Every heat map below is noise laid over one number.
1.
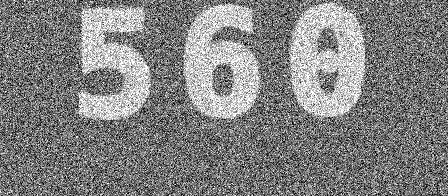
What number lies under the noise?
560
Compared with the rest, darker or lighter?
lighter
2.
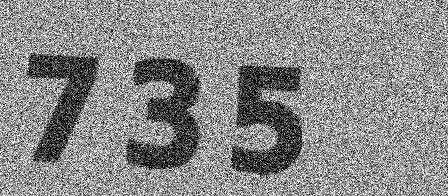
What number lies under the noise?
735
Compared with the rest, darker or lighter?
darker
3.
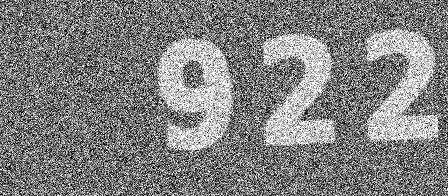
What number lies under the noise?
922
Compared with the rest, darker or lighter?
lighter
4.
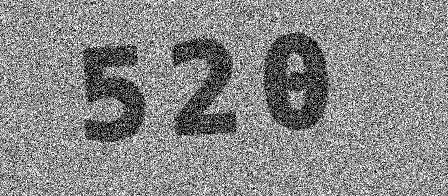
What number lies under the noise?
520
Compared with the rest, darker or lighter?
darker
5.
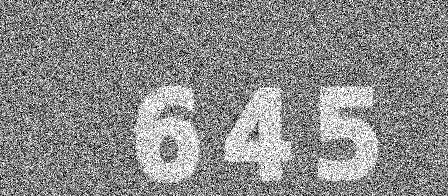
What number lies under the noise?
645
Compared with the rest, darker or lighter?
lighter
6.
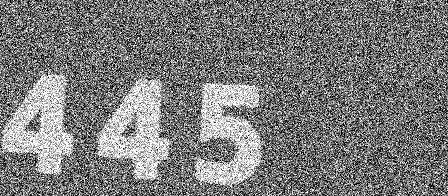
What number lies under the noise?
445
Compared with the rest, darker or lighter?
lighter
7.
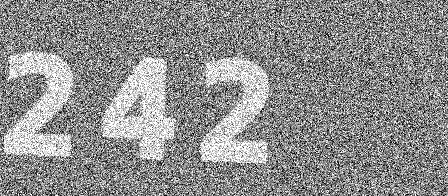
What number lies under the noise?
242
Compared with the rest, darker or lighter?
lighter
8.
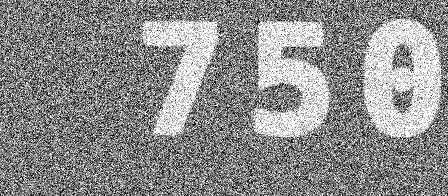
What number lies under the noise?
750
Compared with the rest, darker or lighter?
lighter
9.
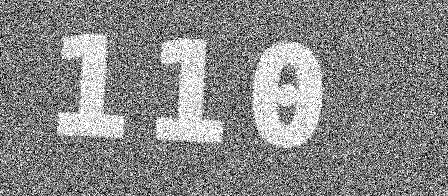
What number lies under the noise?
110
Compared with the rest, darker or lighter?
lighter
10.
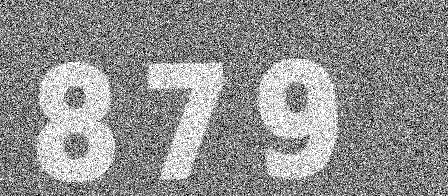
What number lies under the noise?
879
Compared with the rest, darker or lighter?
lighter
